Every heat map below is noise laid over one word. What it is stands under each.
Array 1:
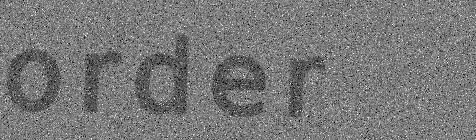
order
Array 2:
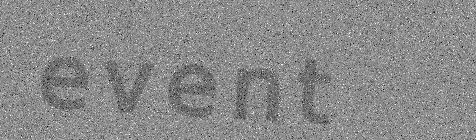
event
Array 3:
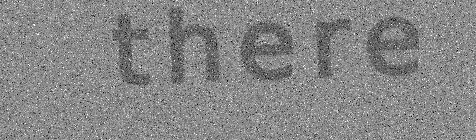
there
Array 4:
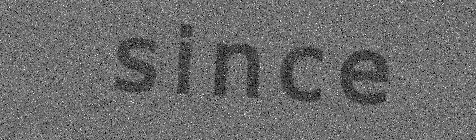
since
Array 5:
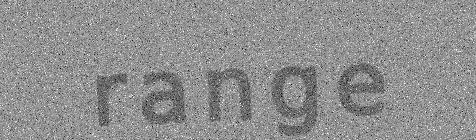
range
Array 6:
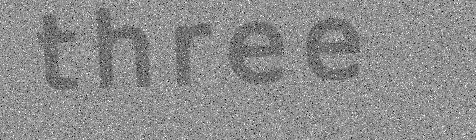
three
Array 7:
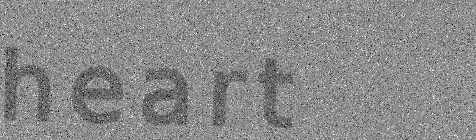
heart
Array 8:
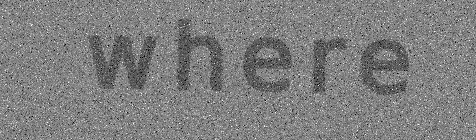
where
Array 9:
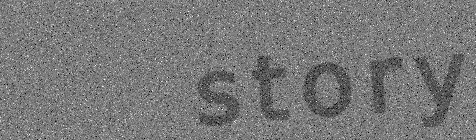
story
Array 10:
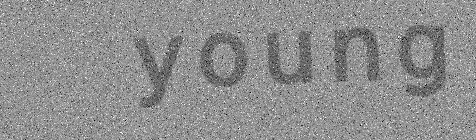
young
